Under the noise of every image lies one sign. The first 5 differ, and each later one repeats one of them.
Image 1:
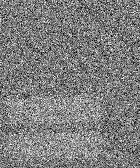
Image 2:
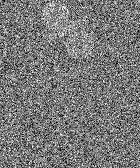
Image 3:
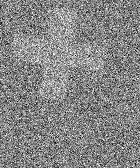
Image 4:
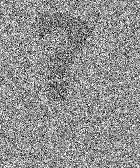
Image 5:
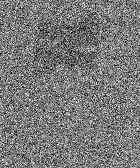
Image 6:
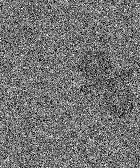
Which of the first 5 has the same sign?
2
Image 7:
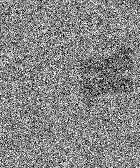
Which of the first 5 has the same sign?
5
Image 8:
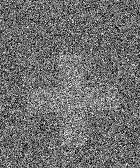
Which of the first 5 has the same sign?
3
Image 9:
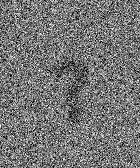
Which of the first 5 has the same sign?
4
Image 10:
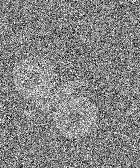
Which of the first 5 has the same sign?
2
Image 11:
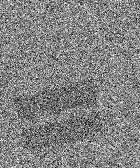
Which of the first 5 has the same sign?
1
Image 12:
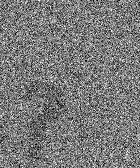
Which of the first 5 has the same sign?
4
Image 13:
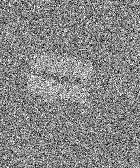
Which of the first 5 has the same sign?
1
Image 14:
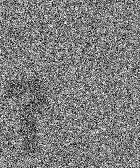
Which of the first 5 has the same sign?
4
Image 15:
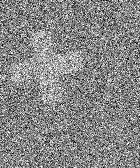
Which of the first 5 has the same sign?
3
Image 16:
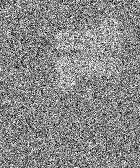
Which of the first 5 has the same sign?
5
